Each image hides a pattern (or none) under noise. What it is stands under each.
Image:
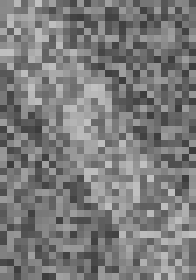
a diagonal band
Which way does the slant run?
top left to bottom right
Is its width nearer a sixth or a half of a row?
a half
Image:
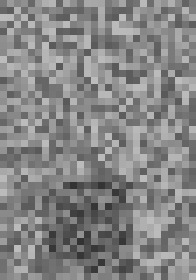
one block
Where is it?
bottom middle
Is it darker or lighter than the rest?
darker
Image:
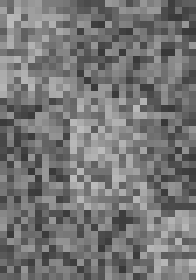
blocks along the diagonal
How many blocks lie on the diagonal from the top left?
3
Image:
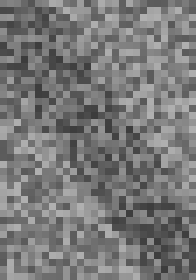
a diagonal band
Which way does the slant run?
top left to bottom right
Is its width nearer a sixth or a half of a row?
a half
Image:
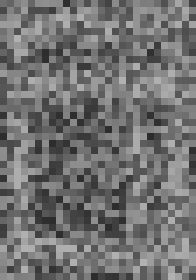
bands of rows crossing bands of columns
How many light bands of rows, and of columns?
3 and 3
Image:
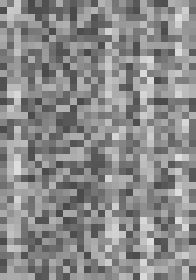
bands of columns
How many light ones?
4
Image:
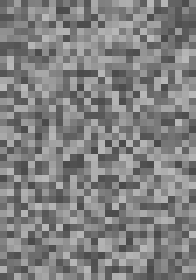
only noise
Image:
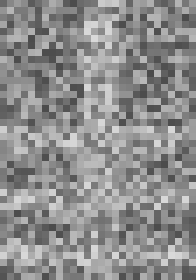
bands of rows crossing bands of columns
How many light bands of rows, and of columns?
3 and 1
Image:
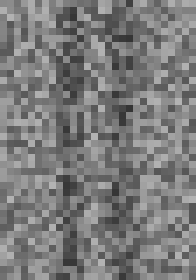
bands of columns
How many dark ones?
2
